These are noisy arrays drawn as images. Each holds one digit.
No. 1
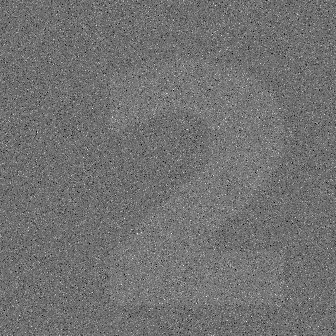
2
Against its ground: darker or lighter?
lighter
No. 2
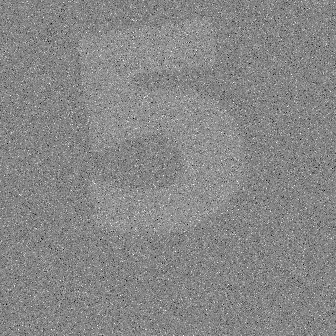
5
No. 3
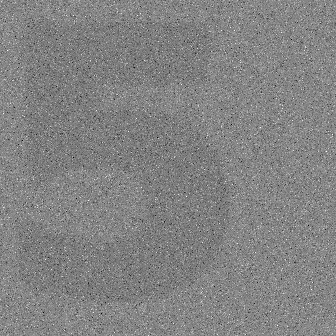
5
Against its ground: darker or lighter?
darker
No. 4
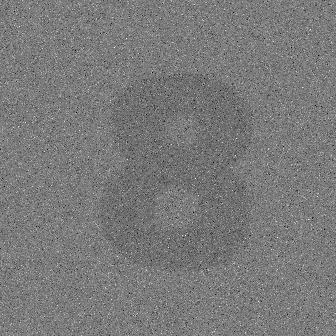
8
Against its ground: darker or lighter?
darker
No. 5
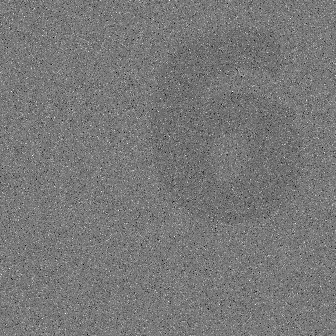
6
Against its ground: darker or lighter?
darker
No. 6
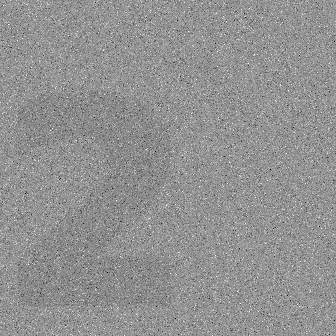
2
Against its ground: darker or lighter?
darker
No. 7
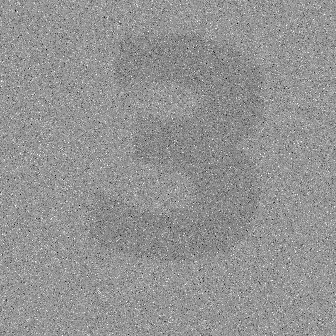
3
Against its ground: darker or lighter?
darker
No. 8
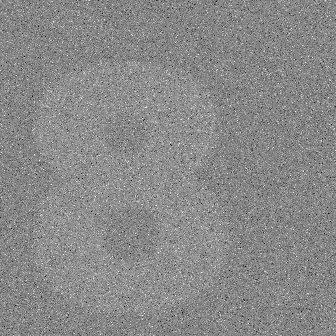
8
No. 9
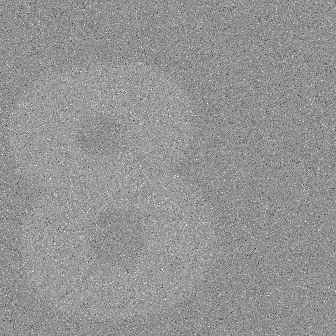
8
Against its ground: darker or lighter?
lighter
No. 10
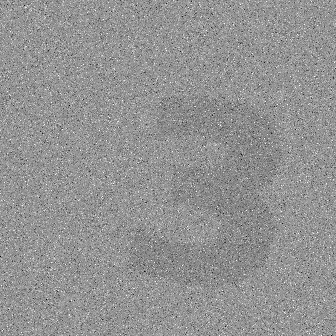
3
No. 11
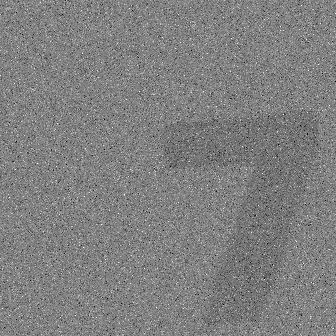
7
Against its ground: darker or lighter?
darker
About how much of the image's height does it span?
two thirds
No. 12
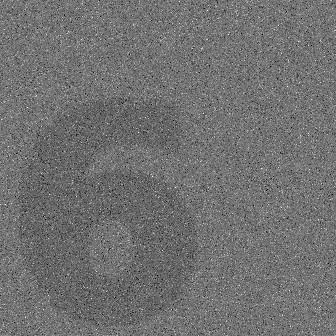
6
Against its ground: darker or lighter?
darker
